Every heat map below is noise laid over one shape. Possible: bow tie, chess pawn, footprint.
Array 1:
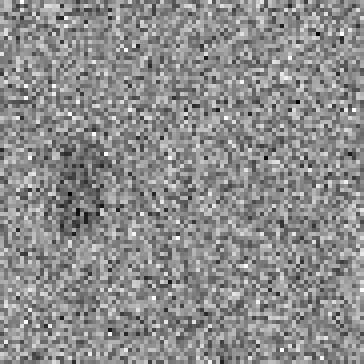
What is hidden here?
dark footprint, middle left
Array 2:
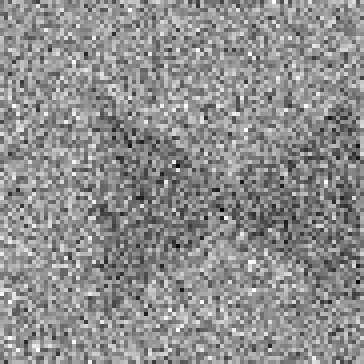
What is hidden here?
dark bow tie
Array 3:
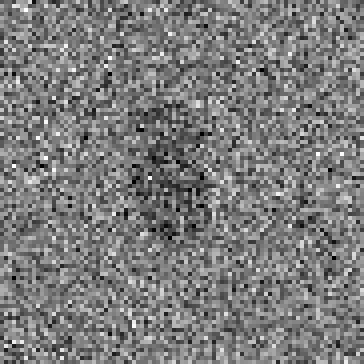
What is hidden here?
dark footprint, centre
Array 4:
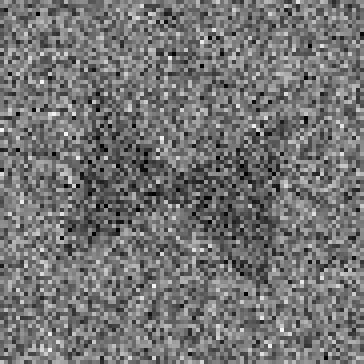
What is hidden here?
dark bow tie
